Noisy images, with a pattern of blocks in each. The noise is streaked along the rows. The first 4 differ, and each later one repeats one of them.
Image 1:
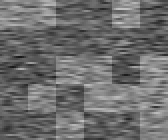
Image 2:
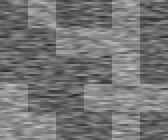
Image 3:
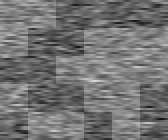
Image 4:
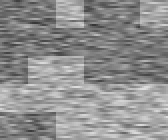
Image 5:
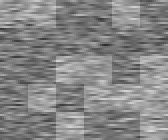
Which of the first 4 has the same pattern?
1
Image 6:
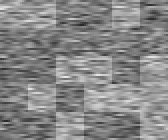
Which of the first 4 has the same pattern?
1
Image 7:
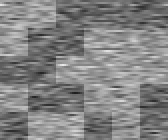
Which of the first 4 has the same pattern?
3
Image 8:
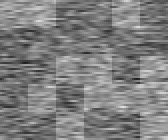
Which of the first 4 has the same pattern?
1
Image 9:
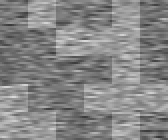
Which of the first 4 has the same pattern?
2
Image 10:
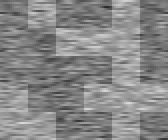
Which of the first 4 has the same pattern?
2
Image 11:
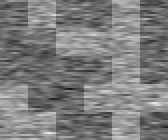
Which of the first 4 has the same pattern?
2
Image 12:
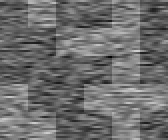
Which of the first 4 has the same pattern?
2
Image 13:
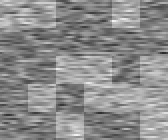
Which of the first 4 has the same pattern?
1
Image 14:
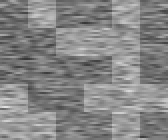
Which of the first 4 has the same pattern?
2
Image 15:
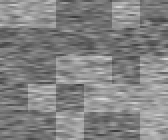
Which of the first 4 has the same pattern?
1
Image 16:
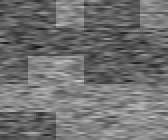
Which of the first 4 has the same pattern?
4
